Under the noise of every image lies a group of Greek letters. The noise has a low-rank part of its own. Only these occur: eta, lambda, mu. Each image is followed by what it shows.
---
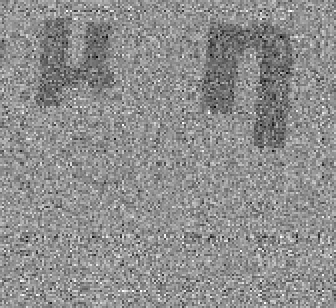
top left: mu; top right: eta
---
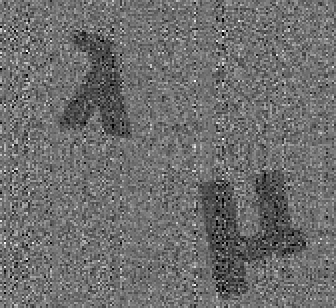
top left: lambda; bottom right: mu
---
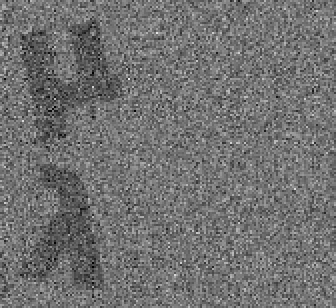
top left: mu; bottom left: lambda
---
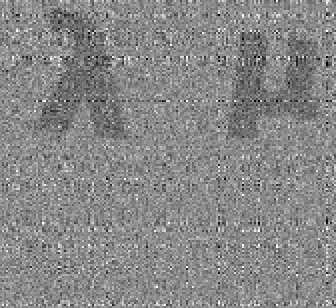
top left: lambda; top right: mu
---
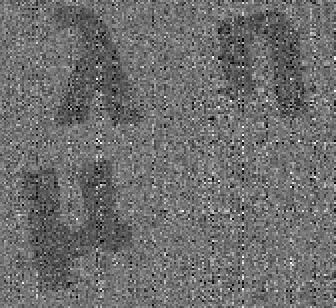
top left: lambda; top right: eta; bottom left: mu
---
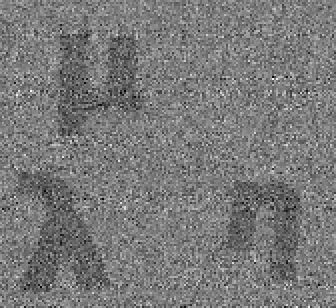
top left: mu; bottom left: lambda; bottom right: eta
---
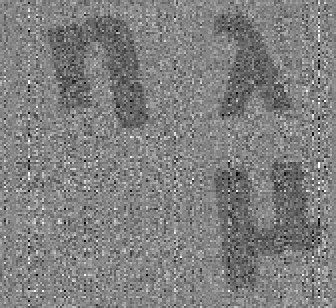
top left: eta; top right: lambda; bottom right: mu
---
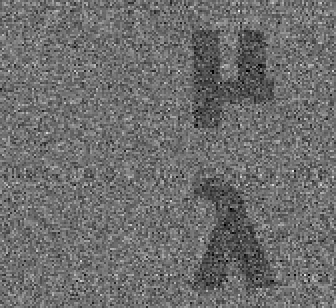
top right: mu; bottom right: lambda
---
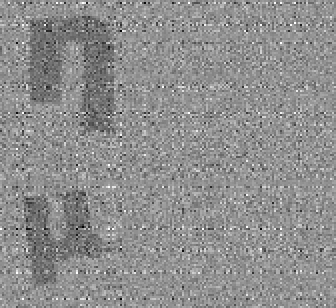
top left: eta; bottom left: mu
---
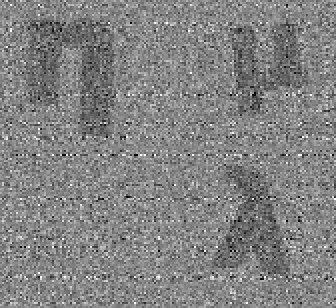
top left: eta; top right: mu; bottom right: lambda
